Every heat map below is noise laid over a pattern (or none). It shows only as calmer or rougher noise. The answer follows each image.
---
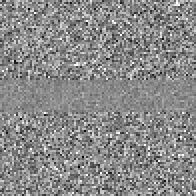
one horizontal stripe
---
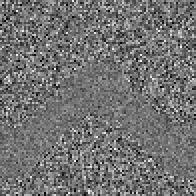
a wavy band
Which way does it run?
left to right
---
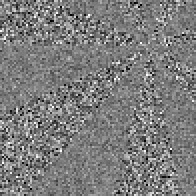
spokes from one point
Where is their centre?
top right
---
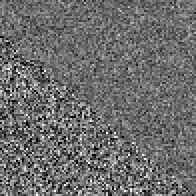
a sharp edge
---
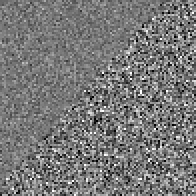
a sharp edge
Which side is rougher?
bottom right
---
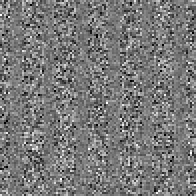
vertical stripes
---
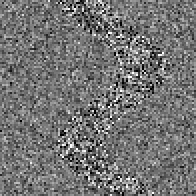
a wavy band
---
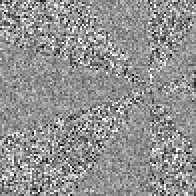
spokes from one point
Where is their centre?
middle right
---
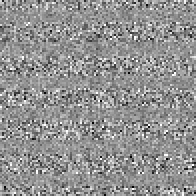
horizontal stripes
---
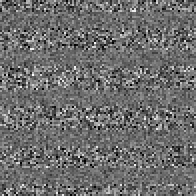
horizontal stripes
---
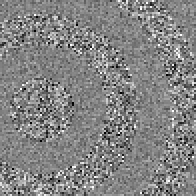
rings round one point
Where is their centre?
middle left
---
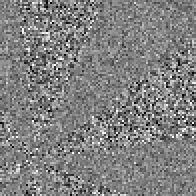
spokes from one point
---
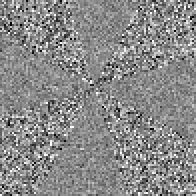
spokes from one point
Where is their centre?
centre
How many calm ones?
4
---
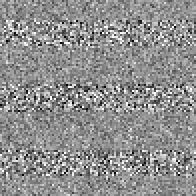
horizontal stripes
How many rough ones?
3
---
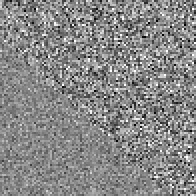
a sharp edge
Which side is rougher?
top right
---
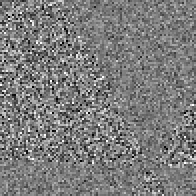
spokes from one point
